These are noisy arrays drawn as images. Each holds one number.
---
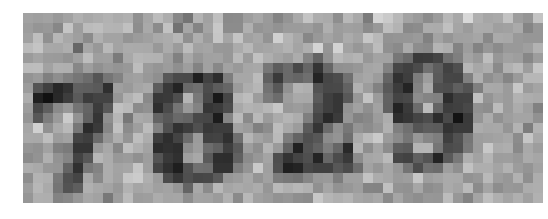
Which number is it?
7829
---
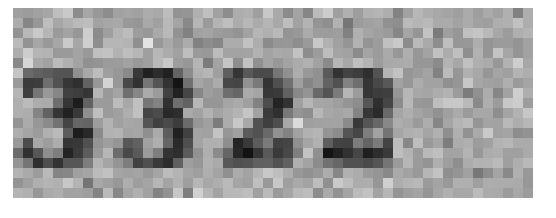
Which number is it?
3322
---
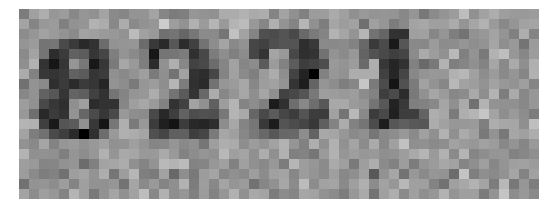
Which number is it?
8221
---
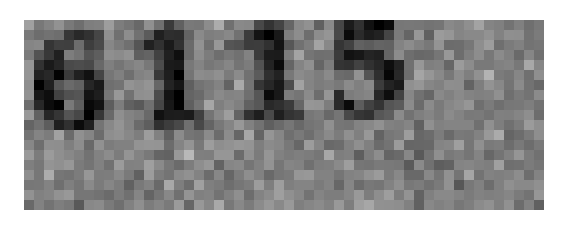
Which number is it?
6115
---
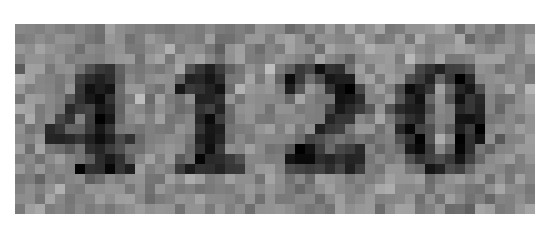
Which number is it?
4120
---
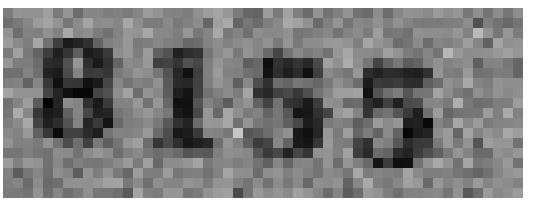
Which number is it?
8155
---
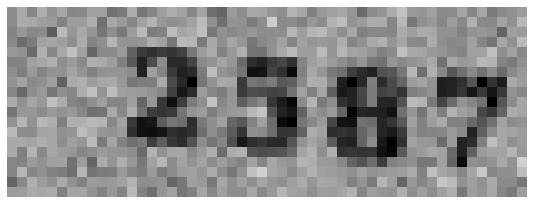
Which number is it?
2587
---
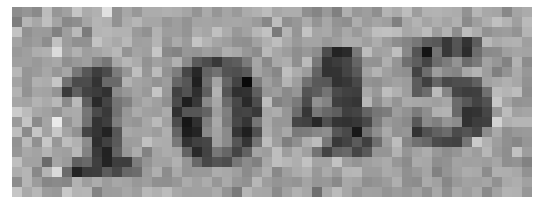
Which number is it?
1045
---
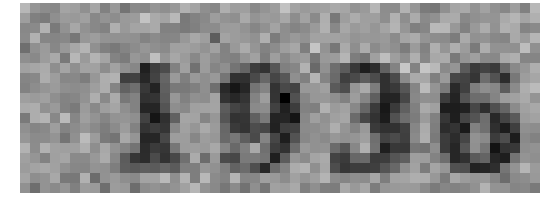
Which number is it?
1936
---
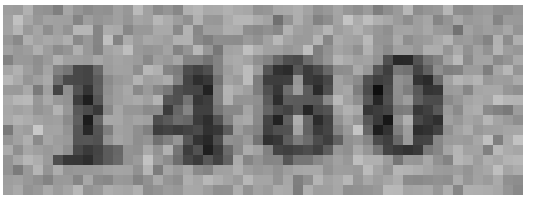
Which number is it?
1480
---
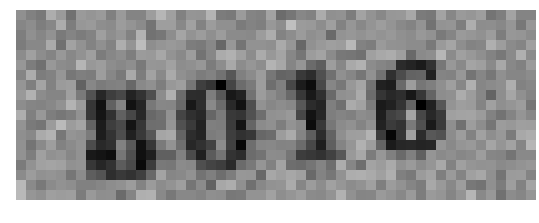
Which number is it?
8016
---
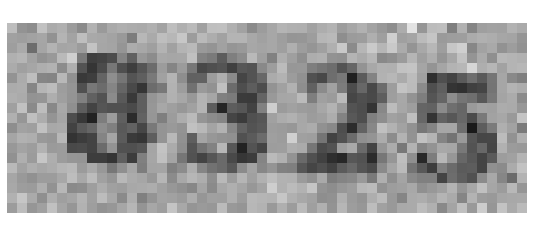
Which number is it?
8325
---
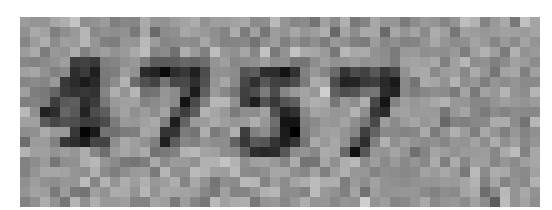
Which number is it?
4757
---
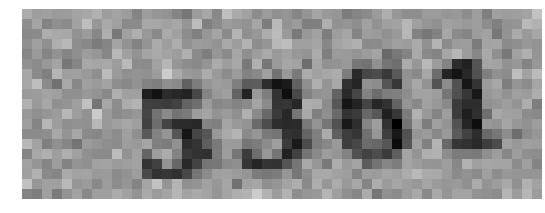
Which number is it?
5361
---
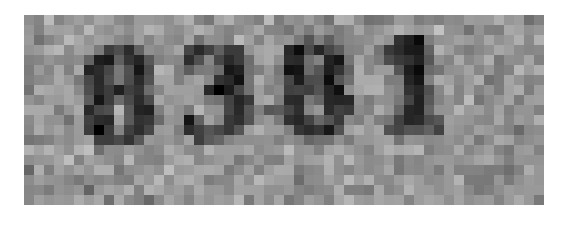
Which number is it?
8381
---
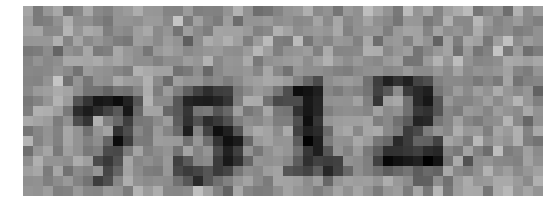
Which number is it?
7512
